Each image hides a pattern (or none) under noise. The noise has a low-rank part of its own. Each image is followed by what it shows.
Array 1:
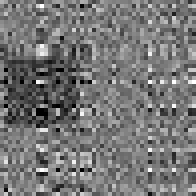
one block
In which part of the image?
middle left
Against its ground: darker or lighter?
darker
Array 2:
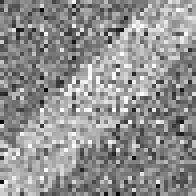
a diagonal band
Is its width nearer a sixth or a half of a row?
a half
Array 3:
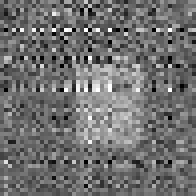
one block
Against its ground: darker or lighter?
lighter
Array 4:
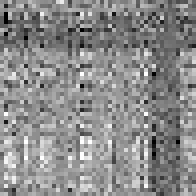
bands of rows crossing bands of columns
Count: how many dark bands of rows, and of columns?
1 and 1
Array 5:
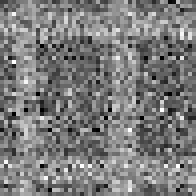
bands of rows crossing bands of columns
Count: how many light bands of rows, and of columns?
2 and 2
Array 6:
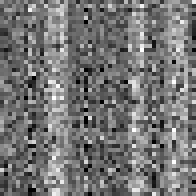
bands of columns
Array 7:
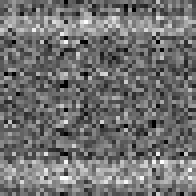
bands of rows
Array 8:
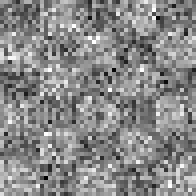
a checkerboard
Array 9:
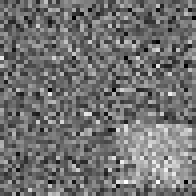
one block
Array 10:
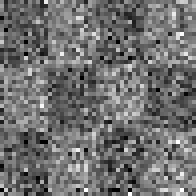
a checkerboard
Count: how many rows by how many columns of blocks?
3 by 4
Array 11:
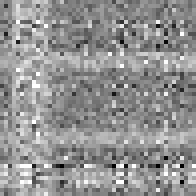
bands of rows crossing bands of columns
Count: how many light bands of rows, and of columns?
3 and 1
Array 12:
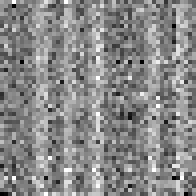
bands of columns
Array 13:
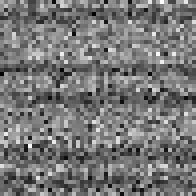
bands of rows
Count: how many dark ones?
5
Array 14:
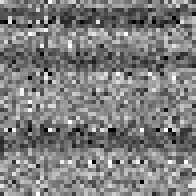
bands of rows
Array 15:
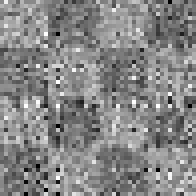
a checkerboard
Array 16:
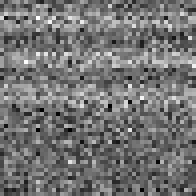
bands of rows
